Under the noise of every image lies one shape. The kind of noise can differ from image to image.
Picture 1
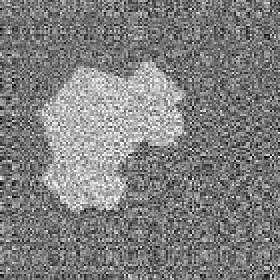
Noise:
low rank plus noise
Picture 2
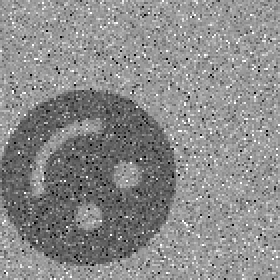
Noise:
heavy tails
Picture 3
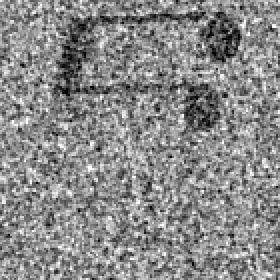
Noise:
blotchy
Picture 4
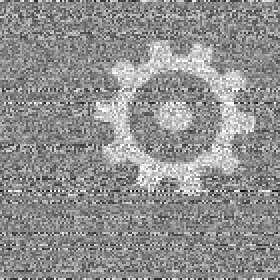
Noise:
rows of uneven size
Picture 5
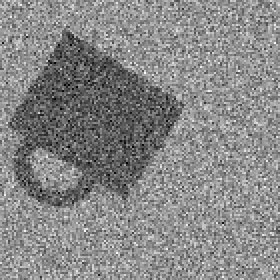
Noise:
independent entries
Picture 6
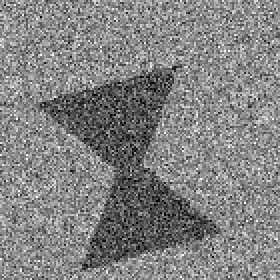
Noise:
independent entries
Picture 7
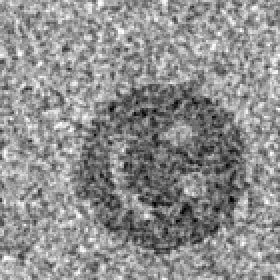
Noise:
blotchy
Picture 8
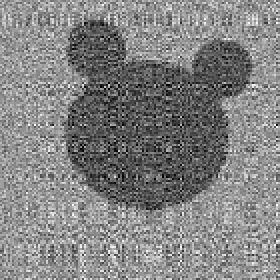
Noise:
low rank plus noise
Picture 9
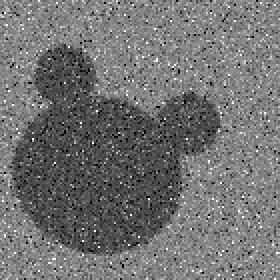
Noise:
heavy tails
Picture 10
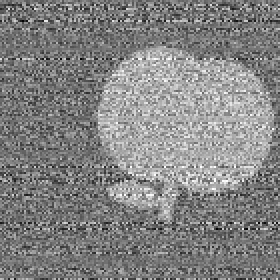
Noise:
rows of uneven size
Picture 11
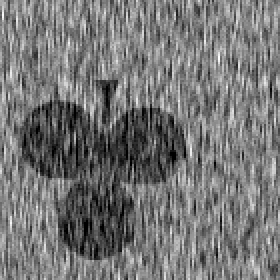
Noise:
streaked along the columns
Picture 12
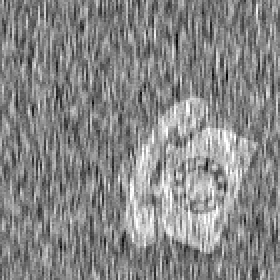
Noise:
streaked along the columns
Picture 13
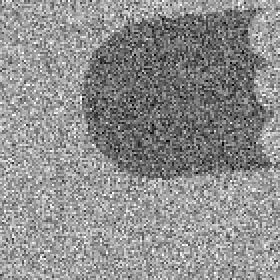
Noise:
independent entries
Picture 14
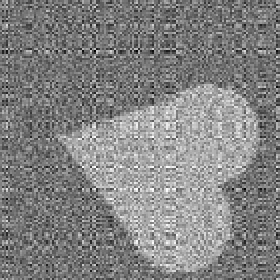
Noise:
low rank plus noise
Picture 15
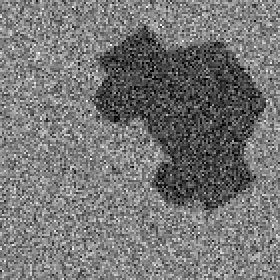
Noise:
independent entries
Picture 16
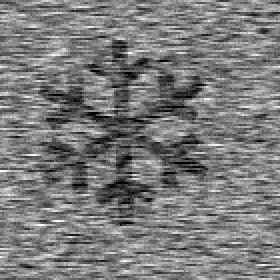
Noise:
streaked along the rows
